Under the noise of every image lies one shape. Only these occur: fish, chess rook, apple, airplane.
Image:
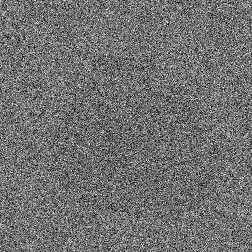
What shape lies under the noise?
apple
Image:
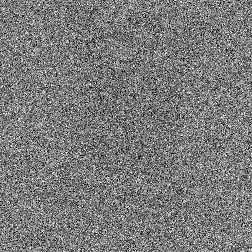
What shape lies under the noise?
chess rook
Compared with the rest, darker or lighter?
darker
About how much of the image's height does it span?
nearly all
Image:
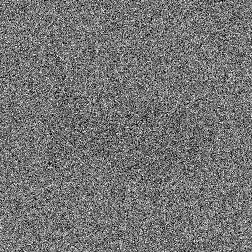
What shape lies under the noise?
fish
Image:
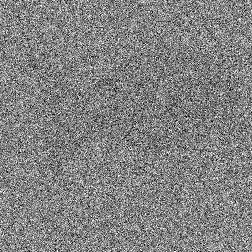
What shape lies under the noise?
fish
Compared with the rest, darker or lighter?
darker
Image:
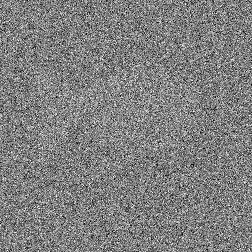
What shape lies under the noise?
fish
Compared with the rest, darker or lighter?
lighter
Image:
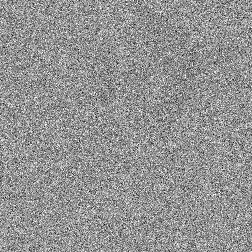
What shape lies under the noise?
airplane
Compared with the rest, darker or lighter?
darker
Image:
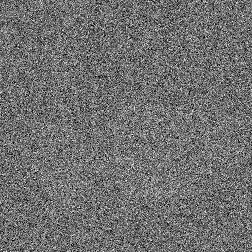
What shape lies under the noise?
fish
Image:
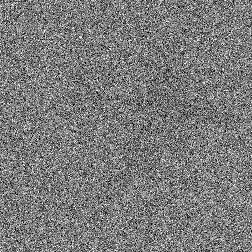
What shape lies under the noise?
airplane
